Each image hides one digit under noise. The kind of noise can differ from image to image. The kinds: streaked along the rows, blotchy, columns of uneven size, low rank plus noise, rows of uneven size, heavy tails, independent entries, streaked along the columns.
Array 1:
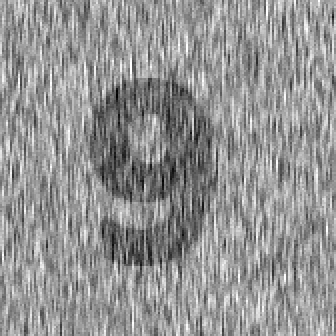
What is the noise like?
streaked along the columns
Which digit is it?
9
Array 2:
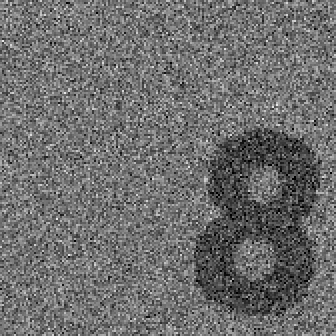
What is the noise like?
independent entries
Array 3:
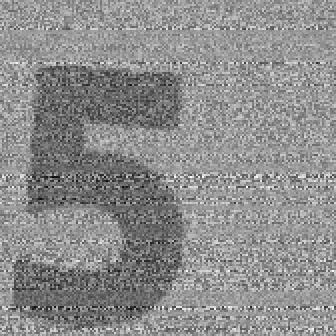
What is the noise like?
rows of uneven size
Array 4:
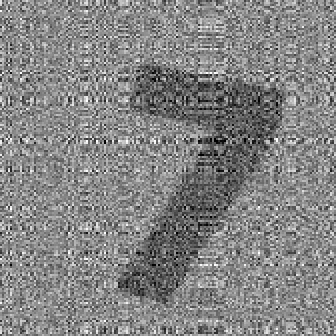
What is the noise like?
low rank plus noise
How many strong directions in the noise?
two
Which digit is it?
7
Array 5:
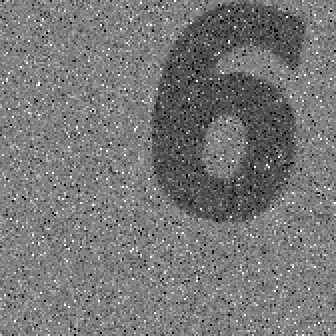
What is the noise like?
heavy tails
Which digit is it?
6
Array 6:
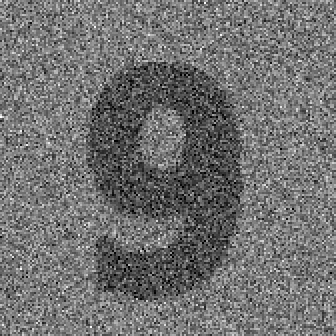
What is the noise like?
independent entries
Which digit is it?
9
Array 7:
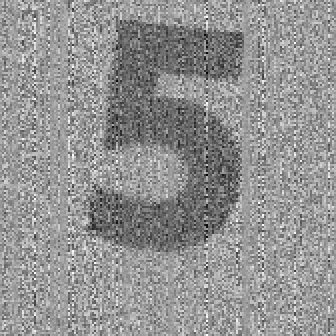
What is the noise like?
columns of uneven size
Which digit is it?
5
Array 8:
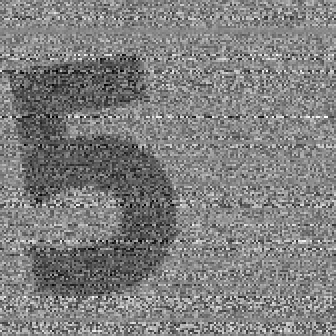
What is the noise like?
rows of uneven size
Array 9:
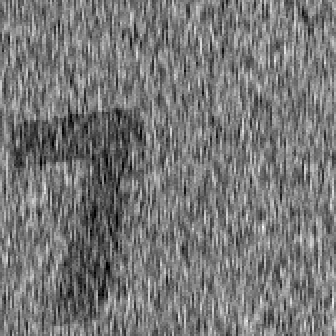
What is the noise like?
streaked along the columns
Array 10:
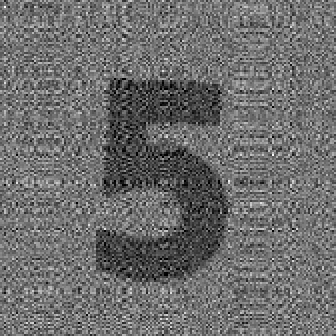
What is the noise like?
low rank plus noise
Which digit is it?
5
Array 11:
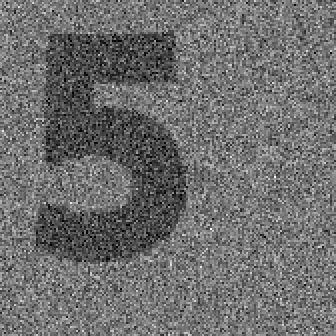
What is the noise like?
independent entries
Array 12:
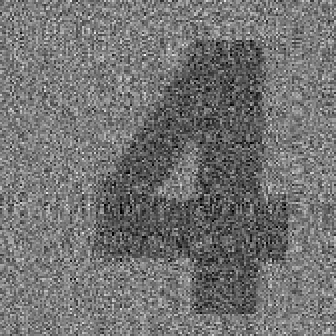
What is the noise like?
low rank plus noise
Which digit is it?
4
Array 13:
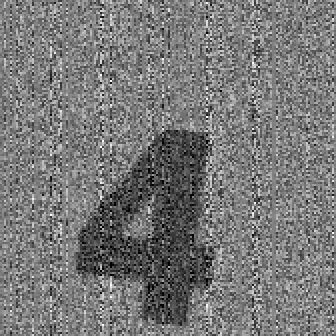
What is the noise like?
columns of uneven size
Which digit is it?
4
